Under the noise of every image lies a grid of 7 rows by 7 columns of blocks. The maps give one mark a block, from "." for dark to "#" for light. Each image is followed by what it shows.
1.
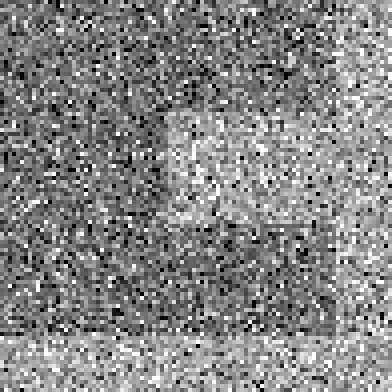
. . . . . . #
. . . . . . #
. . . # # # #
. . . # # # #
. . . . . . #
. . . . . . #
# # # # # # #
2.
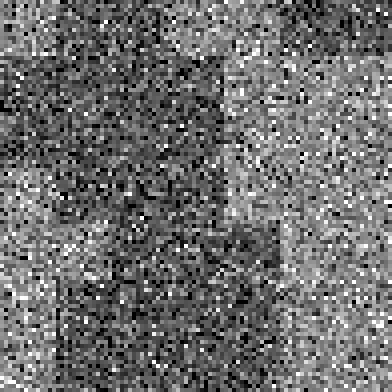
# . . # # . .
. . . . # # #
. . . . # # #
# . . . # # #
# # . . . # #
# . . . . # #
# . . . . # #
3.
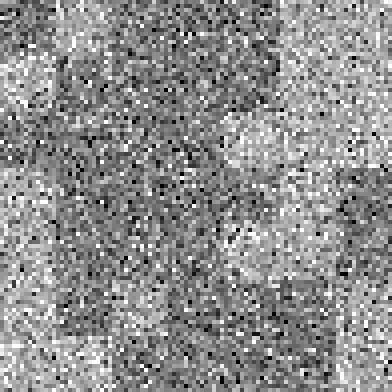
. # . . . # #
# . . . . # #
. . . . # # #
# . . . . # .
# . . . # # .
# . # . . . #
# # . . . . #
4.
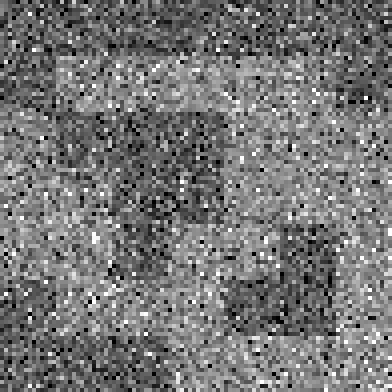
. . . . . . .
. # # # # # .
# . . . # # #
# # . . # # #
# # . # # . #
. # # # . . #
. . . # # # #
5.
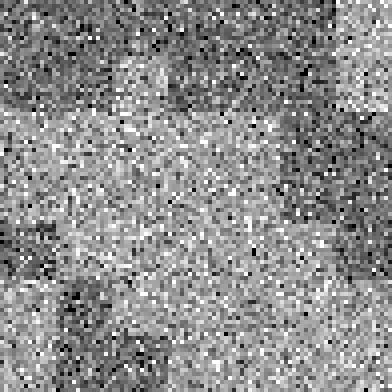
. . . . . . #
. . # . . . #
# # # # # . .
# # # # # . .
. # # # # # .
# . # # # # #
# . . # # # #
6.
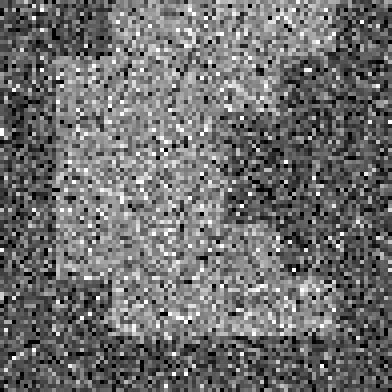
. . # # # # .
. # # # # . .
. # # # . . .
. # # # . . .
. # # # # . .
. . # # # # .
. . . . . . .
